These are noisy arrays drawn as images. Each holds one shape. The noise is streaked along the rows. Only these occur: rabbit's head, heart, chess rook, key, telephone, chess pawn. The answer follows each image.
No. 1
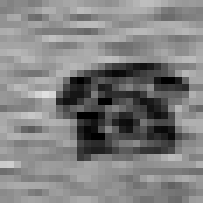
telephone
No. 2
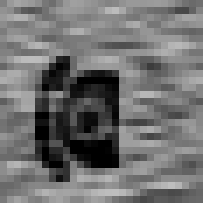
telephone
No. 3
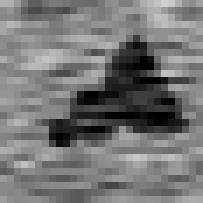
chess pawn
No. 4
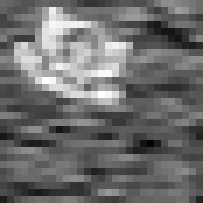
telephone
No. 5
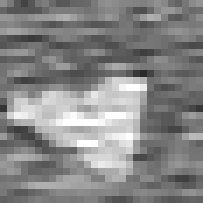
chess pawn
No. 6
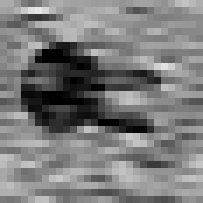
rabbit's head
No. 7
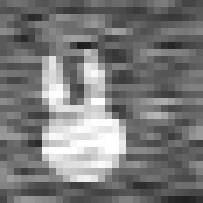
rabbit's head
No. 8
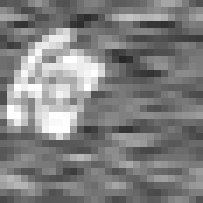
telephone
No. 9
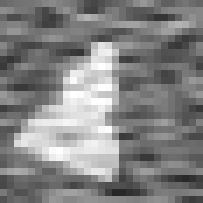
chess pawn
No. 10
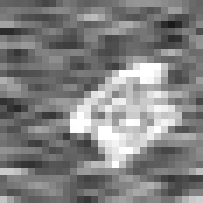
telephone
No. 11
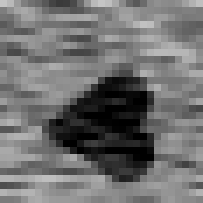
heart
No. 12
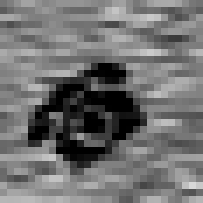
telephone
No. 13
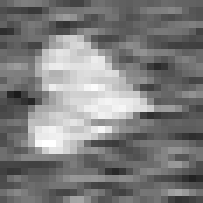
heart
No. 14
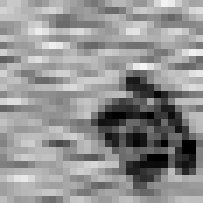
telephone
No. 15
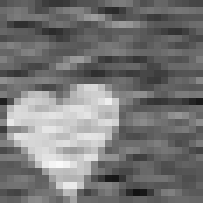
heart
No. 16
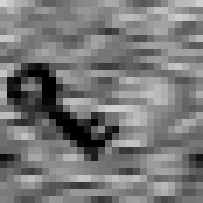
key
